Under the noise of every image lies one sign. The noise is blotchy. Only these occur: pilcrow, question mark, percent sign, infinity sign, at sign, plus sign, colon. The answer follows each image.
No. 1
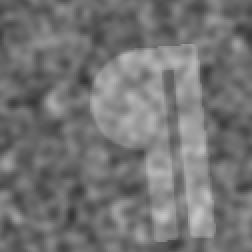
light pilcrow
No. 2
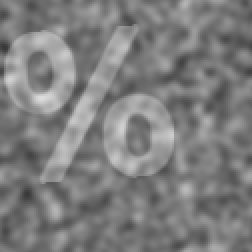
light percent sign
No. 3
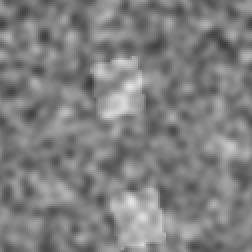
light colon
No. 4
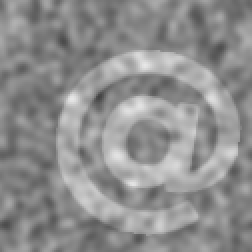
light at sign
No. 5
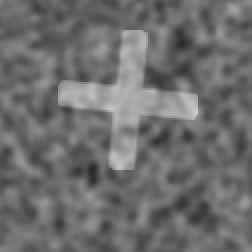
light plus sign
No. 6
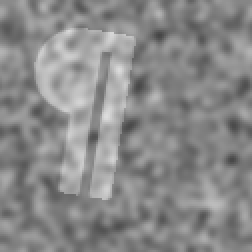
light pilcrow
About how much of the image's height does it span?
two thirds
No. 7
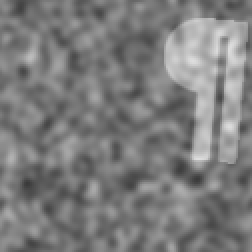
light pilcrow
